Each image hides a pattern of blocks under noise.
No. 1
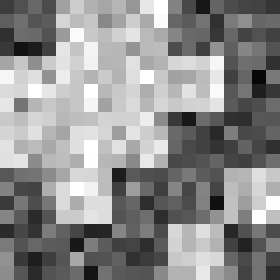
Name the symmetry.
mirrored about the diagonal from the top left
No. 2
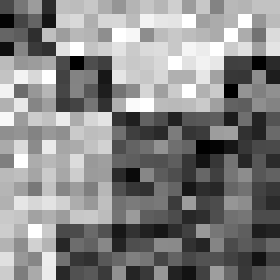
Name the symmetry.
mirrored about the diagonal from the top left
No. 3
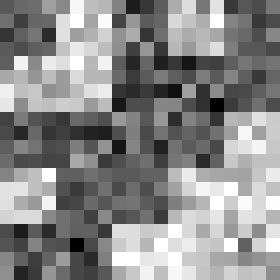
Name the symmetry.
mirrored about the diagonal from the top left
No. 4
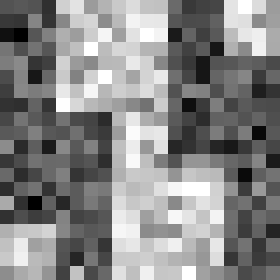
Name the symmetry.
the same after a half turn
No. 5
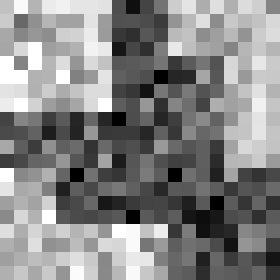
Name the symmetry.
mirrored about the diagonal from the top left
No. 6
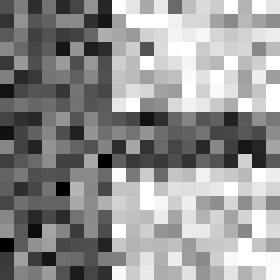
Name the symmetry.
top and bottom mirror each other
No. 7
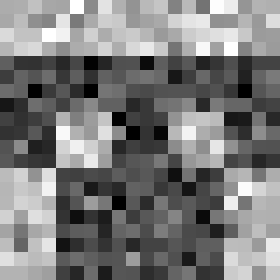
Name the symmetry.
left and right mirror each other
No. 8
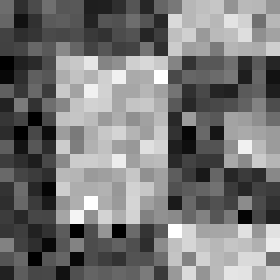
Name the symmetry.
top and bottom mirror each other
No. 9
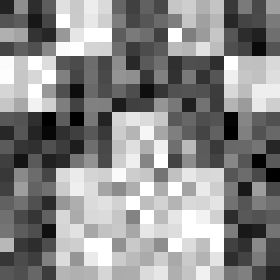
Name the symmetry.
left and right mirror each other
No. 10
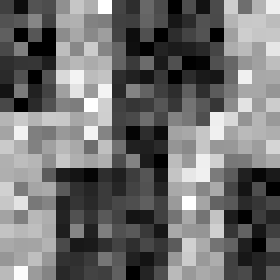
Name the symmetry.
the same after a half turn
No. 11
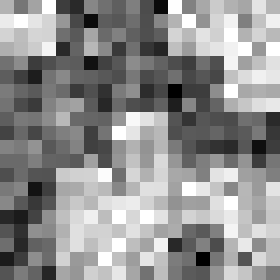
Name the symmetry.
no symmetry
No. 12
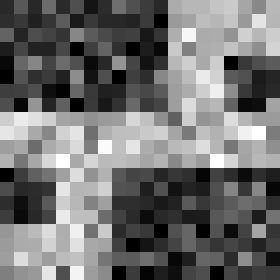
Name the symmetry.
the same after a half turn
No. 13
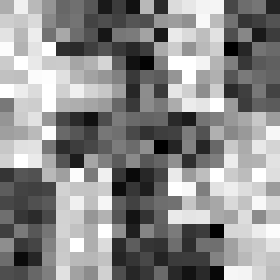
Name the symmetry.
the same after a half turn
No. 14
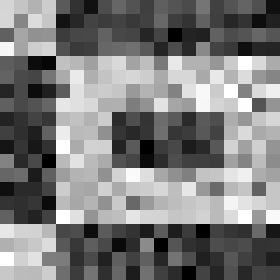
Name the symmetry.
top and bottom mirror each other
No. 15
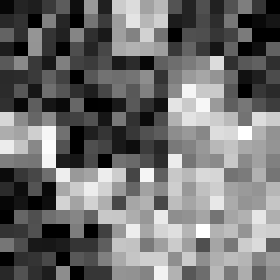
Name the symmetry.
mirrored about the diagonal from the top left
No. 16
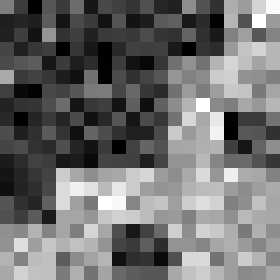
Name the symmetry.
mirrored about the diagonal from the top left
